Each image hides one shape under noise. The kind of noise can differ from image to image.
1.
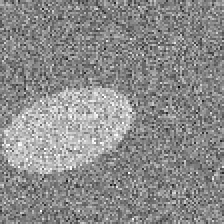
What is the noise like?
low rank plus noise
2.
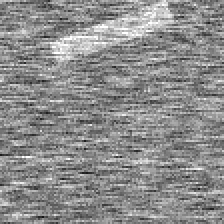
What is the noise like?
streaked along the rows
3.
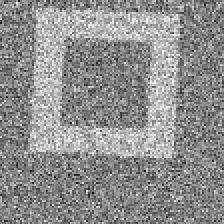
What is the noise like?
low rank plus noise
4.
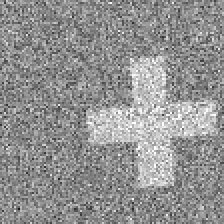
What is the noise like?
low rank plus noise
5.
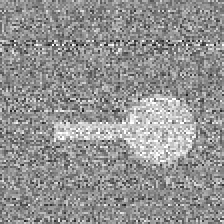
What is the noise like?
rows of uneven size
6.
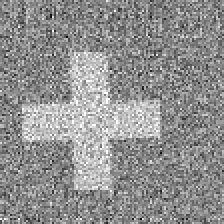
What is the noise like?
low rank plus noise
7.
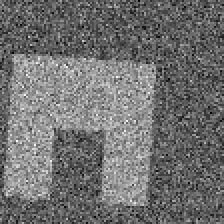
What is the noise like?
independent entries
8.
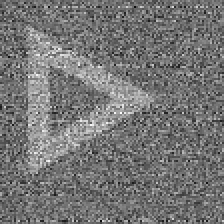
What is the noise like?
rows of uneven size
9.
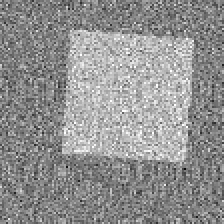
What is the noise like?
low rank plus noise
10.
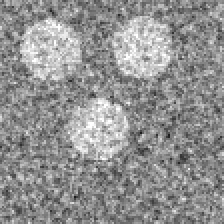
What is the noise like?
blotchy
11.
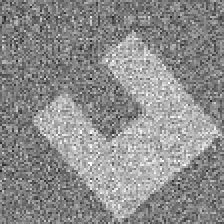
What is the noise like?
low rank plus noise
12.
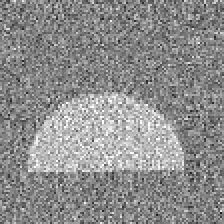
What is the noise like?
low rank plus noise
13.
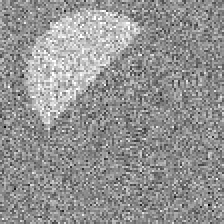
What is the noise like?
low rank plus noise
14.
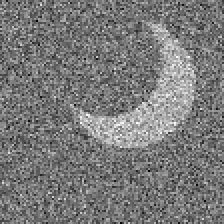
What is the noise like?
independent entries
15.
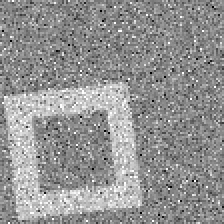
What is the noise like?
heavy tails
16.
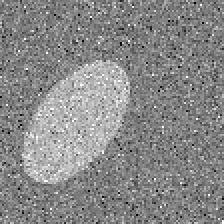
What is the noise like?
heavy tails
